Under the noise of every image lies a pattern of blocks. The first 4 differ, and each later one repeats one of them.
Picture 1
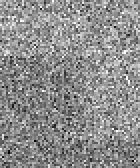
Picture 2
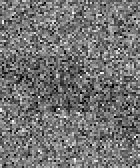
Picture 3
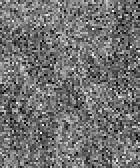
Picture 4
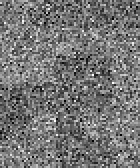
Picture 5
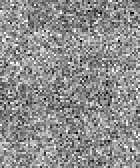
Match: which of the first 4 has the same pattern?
4
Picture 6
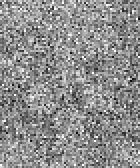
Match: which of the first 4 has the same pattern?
3
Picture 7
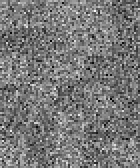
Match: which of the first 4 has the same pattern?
3
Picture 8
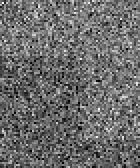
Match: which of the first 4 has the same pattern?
1
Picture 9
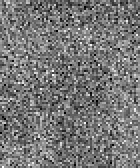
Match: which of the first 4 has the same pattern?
4
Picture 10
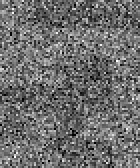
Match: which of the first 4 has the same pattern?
4
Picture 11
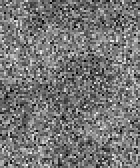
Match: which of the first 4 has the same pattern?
4
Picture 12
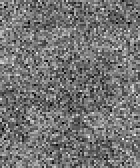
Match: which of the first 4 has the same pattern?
4
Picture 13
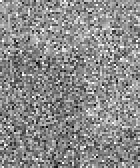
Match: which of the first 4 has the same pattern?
1
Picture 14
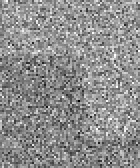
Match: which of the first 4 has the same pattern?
1
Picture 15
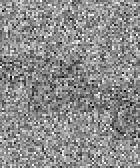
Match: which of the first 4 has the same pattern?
2
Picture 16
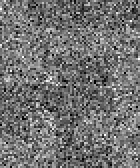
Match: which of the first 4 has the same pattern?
4
